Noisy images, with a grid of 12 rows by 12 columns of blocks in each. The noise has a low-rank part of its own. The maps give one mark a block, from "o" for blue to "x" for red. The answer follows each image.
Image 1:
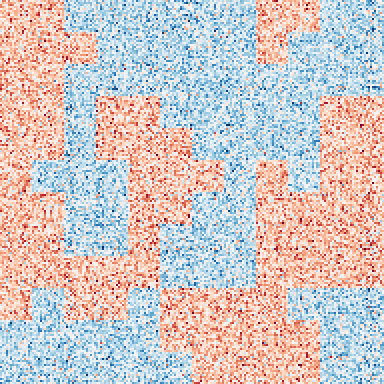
xxooooooxxoo
xxxoooooxooo
xxoooooooooo
xxoxxoooooxx
xxoxxxooooxx
xoooxxxoxoxx
xxooxxooxxxx
xxooxoooxxxx
xxxxxoooxxxx
xoxxoxxxxooo
oooooxxxxxoo
ooooooxxxxoo
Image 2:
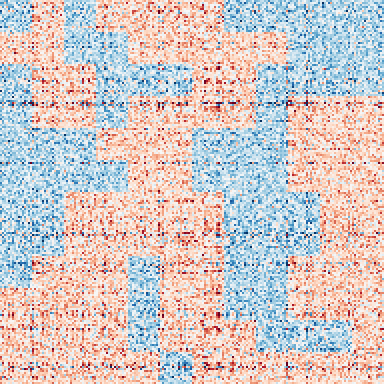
oxoxxxxooooo
xxooxxxxxooo
oxxoooxxoooo
oxxoxxxxoxxx
oooxxxoooxxx
ooooxxoooxxx
ooxxxxxoooxx
ooxxxxxoooxx
oxxxoxxooxxx
xxxxoxxooxxx
xxxxoxxxooox
xxxxxoxxxxxx
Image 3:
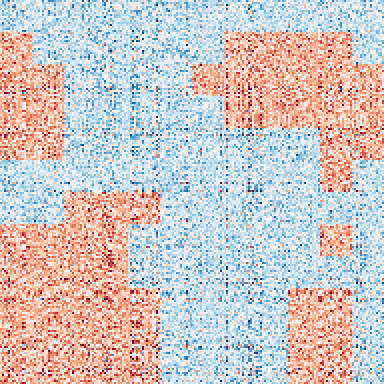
oooooooooooo
xooooooxxxxo
xxooooxxxxxx
xxoooooxxxxx
xxooooooooxx
ooooooooooxo
ooxxxooooooo
xxxxooooooxo
xxxxoooooooo
xxxxxooooxxo
xxxxxooooxxo
xxxxxooooxxo
